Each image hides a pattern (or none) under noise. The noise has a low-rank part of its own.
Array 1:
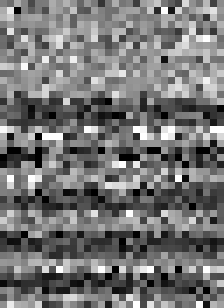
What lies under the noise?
bands of rows
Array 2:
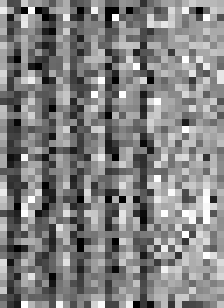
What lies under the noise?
bands of columns
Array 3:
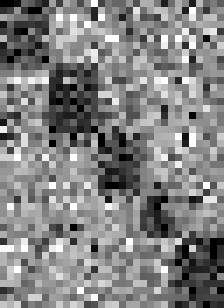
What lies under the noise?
blocks along the diagonal
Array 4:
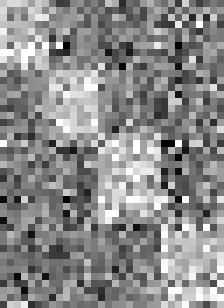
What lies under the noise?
blocks along the diagonal
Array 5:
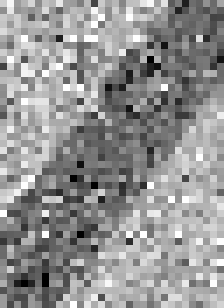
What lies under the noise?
a diagonal band
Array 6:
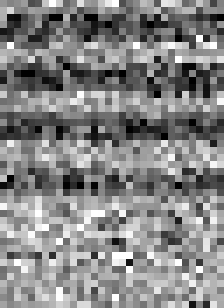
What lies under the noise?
bands of rows
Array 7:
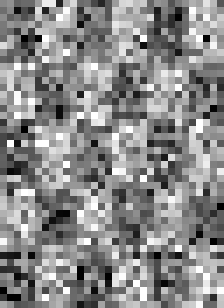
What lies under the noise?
a checkerboard
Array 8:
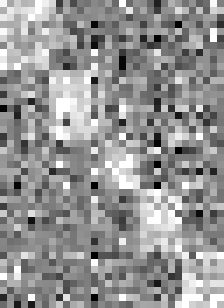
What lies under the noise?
blocks along the diagonal
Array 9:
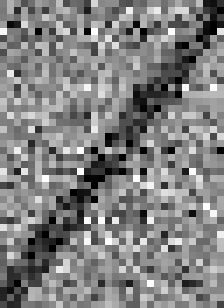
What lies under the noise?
a diagonal band
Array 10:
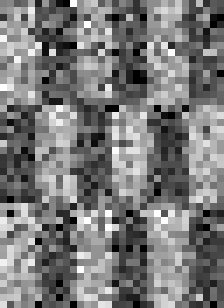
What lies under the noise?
a checkerboard
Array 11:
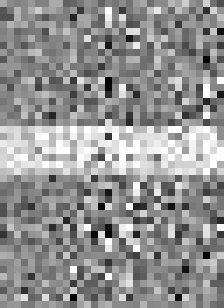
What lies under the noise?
one band of rows
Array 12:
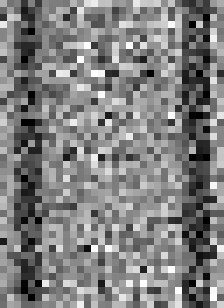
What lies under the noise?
bands of columns
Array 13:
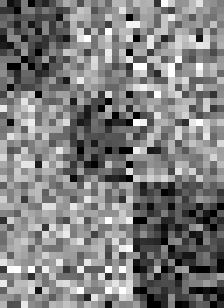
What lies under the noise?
blocks along the diagonal
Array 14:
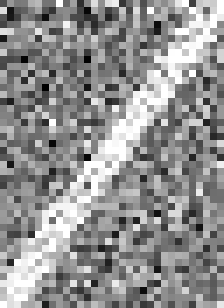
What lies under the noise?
a diagonal band
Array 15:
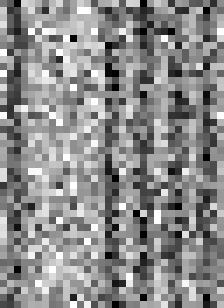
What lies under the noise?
bands of columns
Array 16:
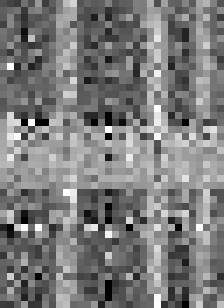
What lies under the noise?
bands of rows crossing bands of columns
